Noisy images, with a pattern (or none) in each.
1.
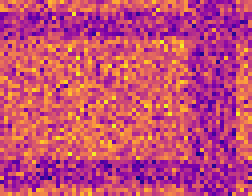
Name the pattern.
bands of rows crossing bands of columns
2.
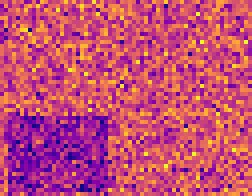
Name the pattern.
one block
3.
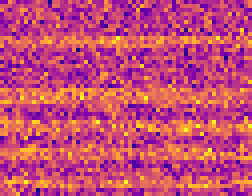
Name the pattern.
bands of rows
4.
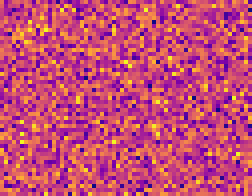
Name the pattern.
only noise
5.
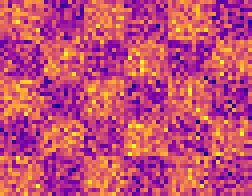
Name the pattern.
a checkerboard
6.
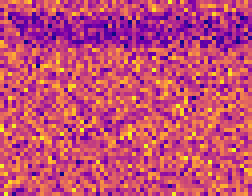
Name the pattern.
one band of rows
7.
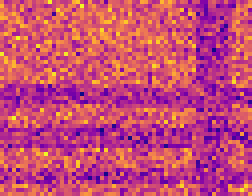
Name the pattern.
bands of rows crossing bands of columns
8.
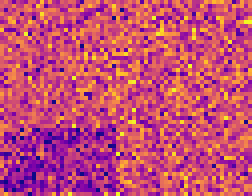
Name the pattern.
one block
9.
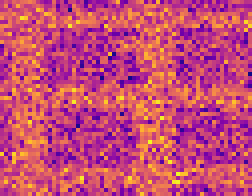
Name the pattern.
bands of rows crossing bands of columns
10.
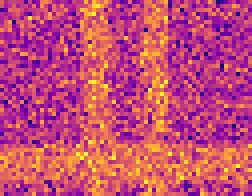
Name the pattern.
bands of rows crossing bands of columns
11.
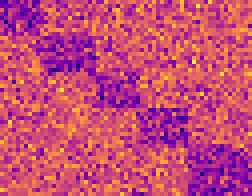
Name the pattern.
blocks along the diagonal
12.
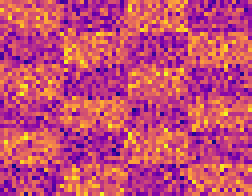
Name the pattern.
a checkerboard
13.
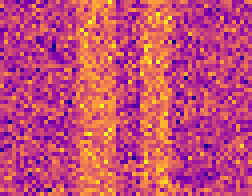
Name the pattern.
bands of columns
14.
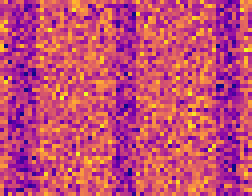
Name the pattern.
bands of columns
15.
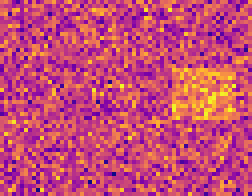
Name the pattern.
one block
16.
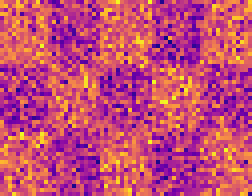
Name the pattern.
a checkerboard
